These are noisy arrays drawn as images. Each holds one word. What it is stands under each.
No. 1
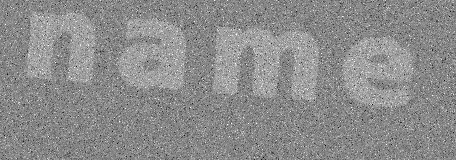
name
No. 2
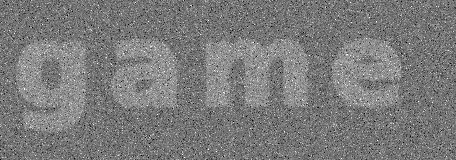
game
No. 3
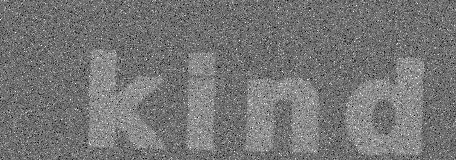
kind
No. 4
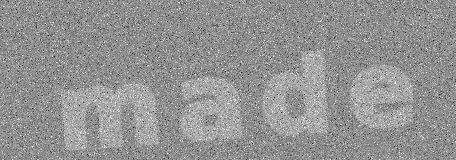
made
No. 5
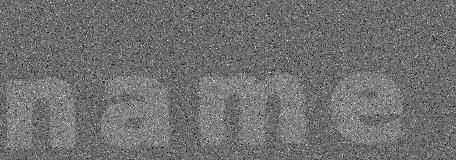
name
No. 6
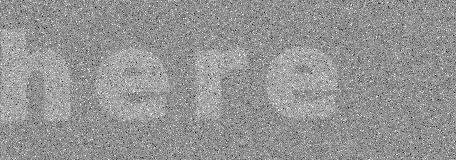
here
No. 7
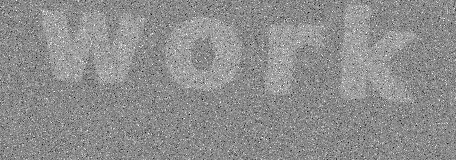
work
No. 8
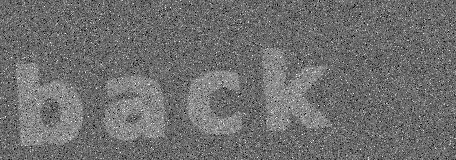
back
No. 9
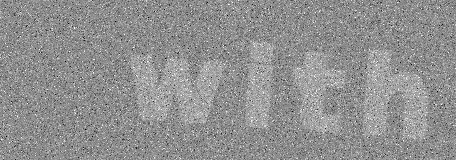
with
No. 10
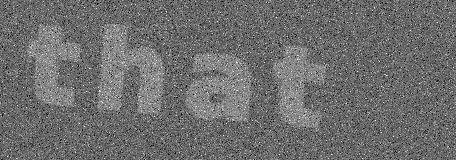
that
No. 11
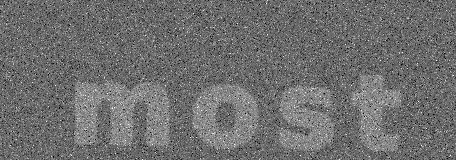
most
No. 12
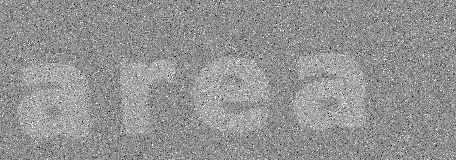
area
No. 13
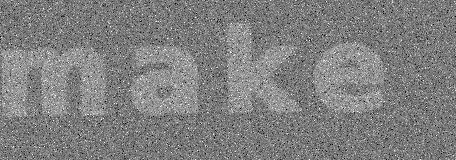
make
